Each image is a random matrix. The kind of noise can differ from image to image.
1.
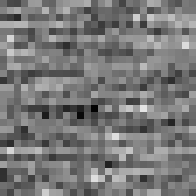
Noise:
streaked along the rows
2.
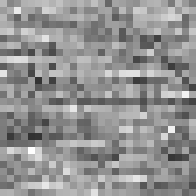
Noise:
streaked along the rows
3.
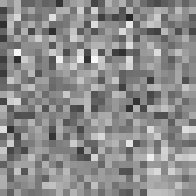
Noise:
low rank plus noise
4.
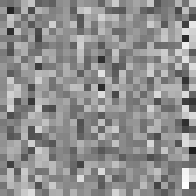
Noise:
columns of uneven size
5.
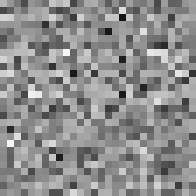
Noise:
low rank plus noise
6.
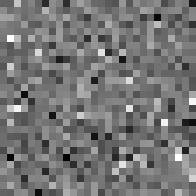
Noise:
heavy tails
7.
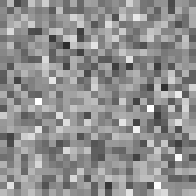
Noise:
independent entries
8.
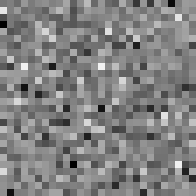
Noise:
heavy tails
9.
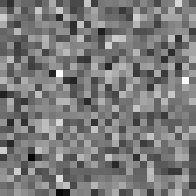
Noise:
independent entries
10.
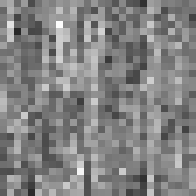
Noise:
streaked along the columns
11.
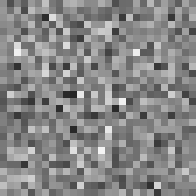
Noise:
low rank plus noise
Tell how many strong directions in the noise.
five to eight
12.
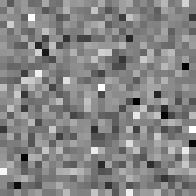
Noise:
heavy tails
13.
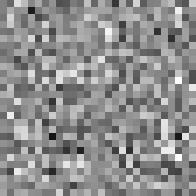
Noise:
low rank plus noise
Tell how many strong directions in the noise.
two
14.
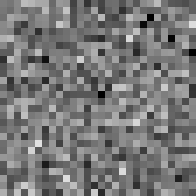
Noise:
independent entries
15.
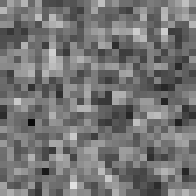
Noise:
blotchy
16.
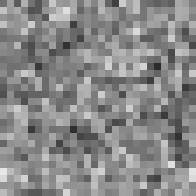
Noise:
blotchy
